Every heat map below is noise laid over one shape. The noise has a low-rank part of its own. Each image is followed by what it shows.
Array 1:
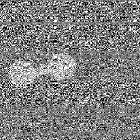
dumbbell
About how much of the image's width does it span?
half
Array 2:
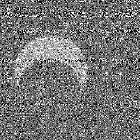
crescent
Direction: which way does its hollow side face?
down
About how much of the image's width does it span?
half
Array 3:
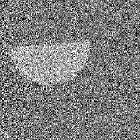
half disc
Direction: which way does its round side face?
down
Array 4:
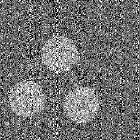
three dots
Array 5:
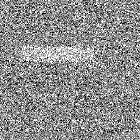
bar
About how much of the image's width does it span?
half
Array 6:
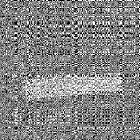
bar
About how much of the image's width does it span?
two thirds
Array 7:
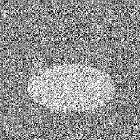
ellipse
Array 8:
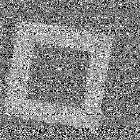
square frame
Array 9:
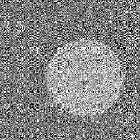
disc
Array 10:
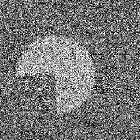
disc with a wedge cut out
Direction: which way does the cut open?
down and left
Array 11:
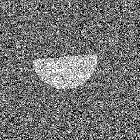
half disc
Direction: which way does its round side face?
down
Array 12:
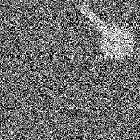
lollipop
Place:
top right
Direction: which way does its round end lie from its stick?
down and right
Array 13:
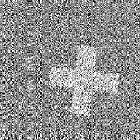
cross
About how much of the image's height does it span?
half
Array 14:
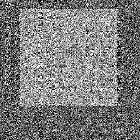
square
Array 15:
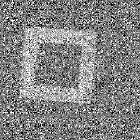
square frame
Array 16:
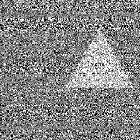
triangle
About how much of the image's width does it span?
half
